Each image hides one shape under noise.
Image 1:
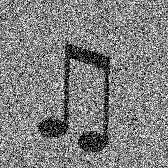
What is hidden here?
dark pair of musical notes
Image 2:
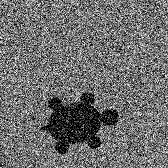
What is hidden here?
dark turtle
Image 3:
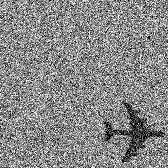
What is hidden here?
dark airplane, bottom right
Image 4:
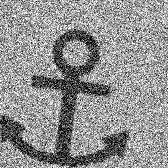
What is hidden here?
dark anchor
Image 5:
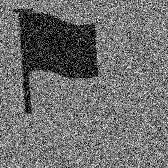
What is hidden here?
dark flag
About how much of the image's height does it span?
two thirds
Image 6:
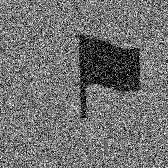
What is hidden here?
dark flag
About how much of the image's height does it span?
half
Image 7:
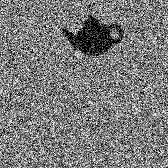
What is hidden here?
dark teapot, top middle
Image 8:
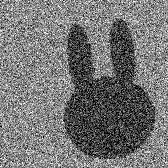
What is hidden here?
dark rabbit's head
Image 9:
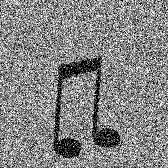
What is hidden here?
dark pair of musical notes
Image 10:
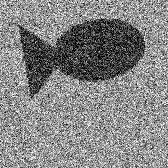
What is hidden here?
dark fish
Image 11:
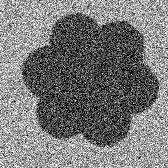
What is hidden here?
dark flower
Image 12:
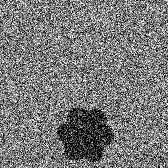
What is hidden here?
dark flower, bottom middle
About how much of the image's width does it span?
a third
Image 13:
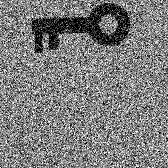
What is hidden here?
dark key
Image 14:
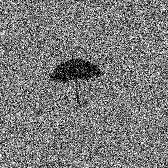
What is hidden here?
dark umbrella, centre
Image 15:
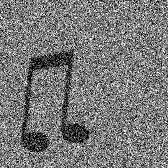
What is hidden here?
dark pair of musical notes
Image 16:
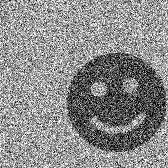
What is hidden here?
dark smiling face
